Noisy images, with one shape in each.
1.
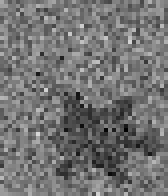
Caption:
dark turtle
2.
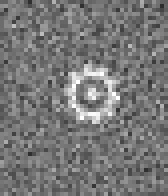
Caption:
light gear, centre
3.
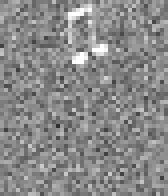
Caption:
light pair of musical notes, top middle
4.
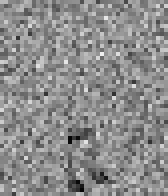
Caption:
dark pair of musical notes, bottom middle
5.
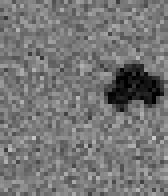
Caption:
dark car, middle right
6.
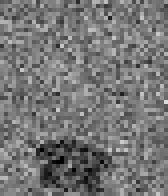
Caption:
dark telephone
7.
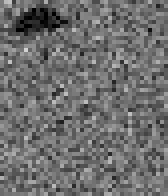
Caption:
dark umbrella, top left
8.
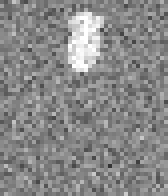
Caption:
light footprint, top middle
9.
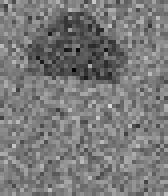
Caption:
dark cloud
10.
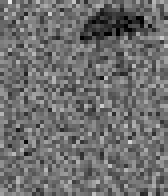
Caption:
dark umbrella
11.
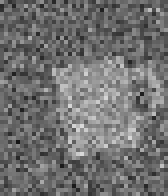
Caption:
light cup
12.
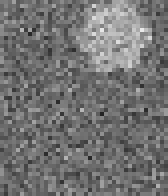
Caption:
light flower
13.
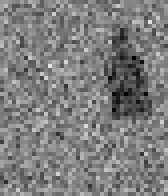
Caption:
dark bottle
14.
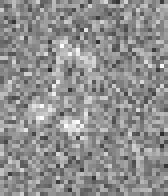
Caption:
light pair of musical notes
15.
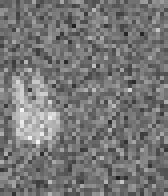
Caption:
light rabbit's head, middle left
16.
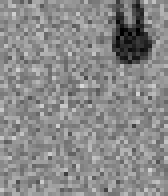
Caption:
dark rabbit's head, top right
